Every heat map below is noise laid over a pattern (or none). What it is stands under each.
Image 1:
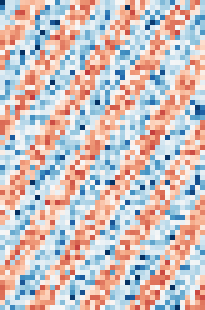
diagonal stripes
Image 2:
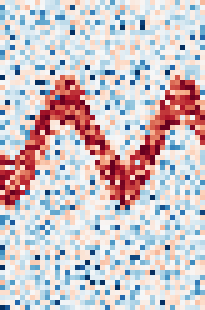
a wavy band
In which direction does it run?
left to right
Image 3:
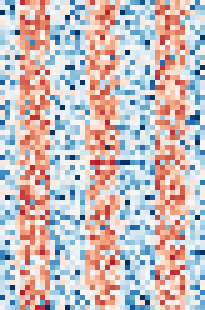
vertical stripes
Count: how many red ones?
3
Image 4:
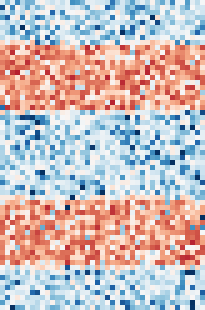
horizontal stripes
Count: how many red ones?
2
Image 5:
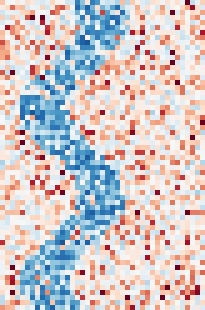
a wavy band
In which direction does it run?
top to bottom
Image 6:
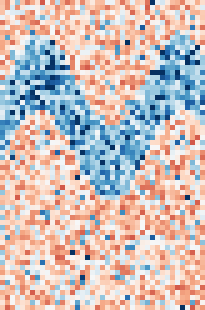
a wavy band
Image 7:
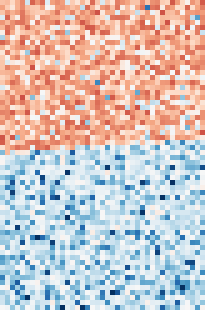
a sharp edge
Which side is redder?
top
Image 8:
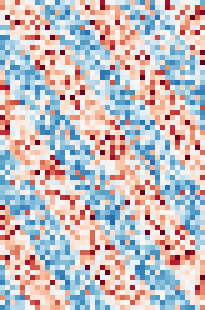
diagonal stripes
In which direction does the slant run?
top left to bottom right
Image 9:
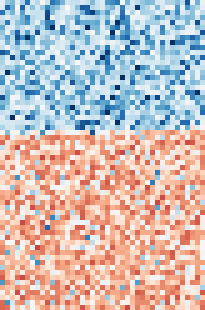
a sharp edge
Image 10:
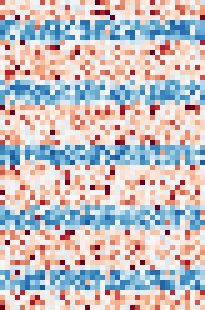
horizontal stripes
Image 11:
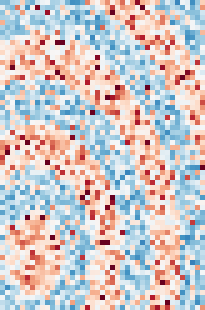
rings round one point
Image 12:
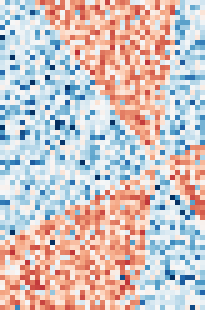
spokes from one point
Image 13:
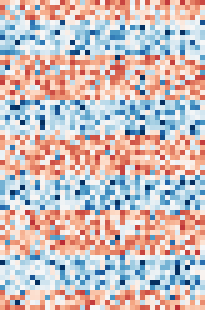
horizontal stripes
